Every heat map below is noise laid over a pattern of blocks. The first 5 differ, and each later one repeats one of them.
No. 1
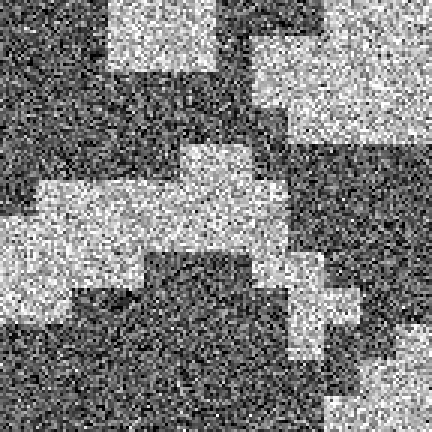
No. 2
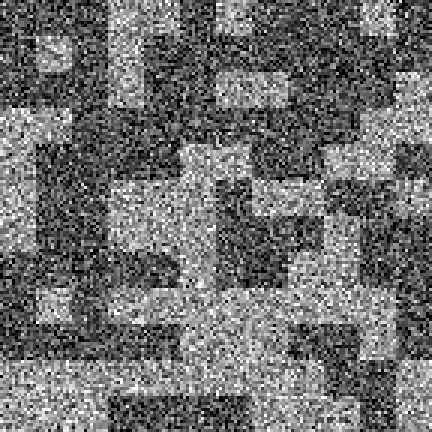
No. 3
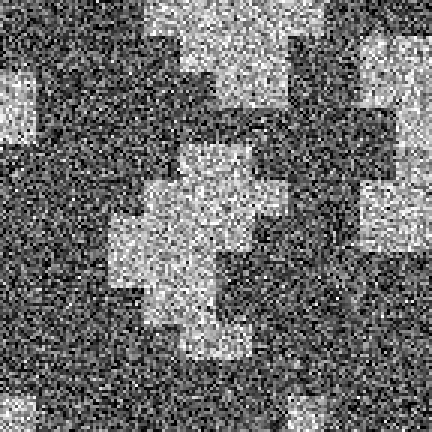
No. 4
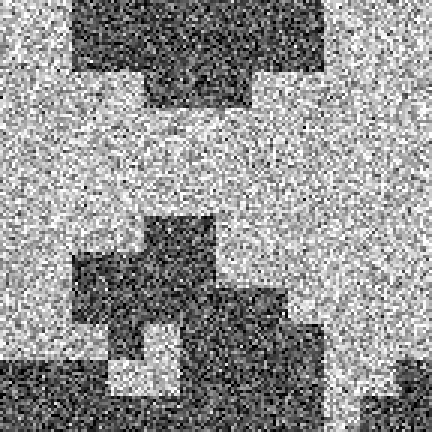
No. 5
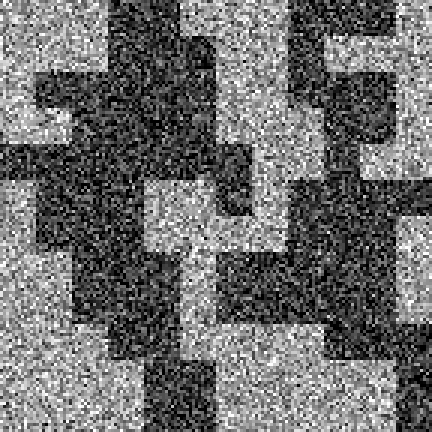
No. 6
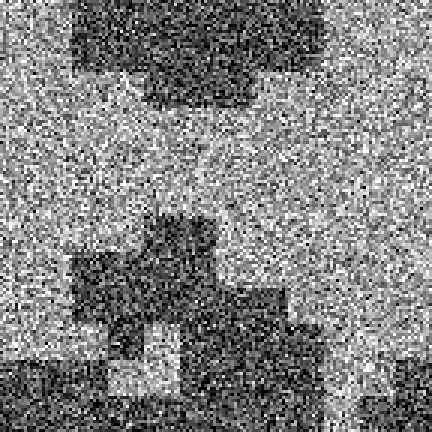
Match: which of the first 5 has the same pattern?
4
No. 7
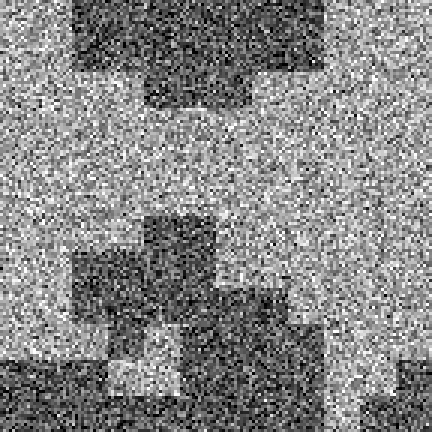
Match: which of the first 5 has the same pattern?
4
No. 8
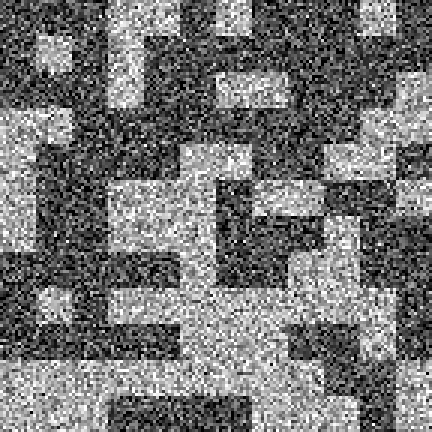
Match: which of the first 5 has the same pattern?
2
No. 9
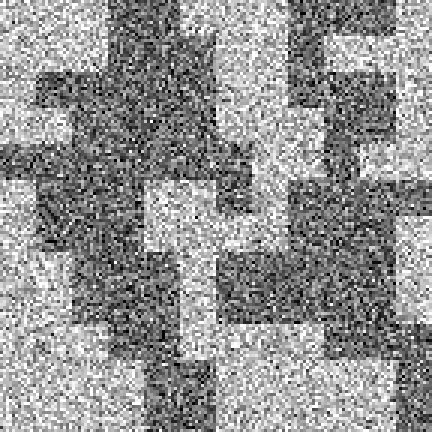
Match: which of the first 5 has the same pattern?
5
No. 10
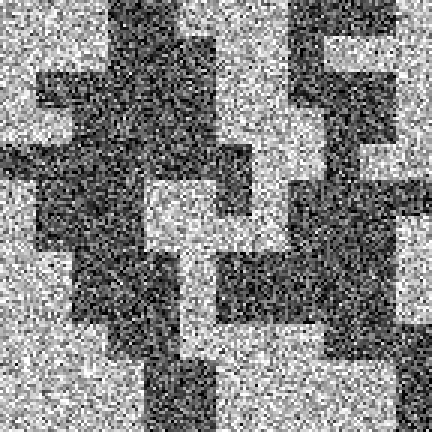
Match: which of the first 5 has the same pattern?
5
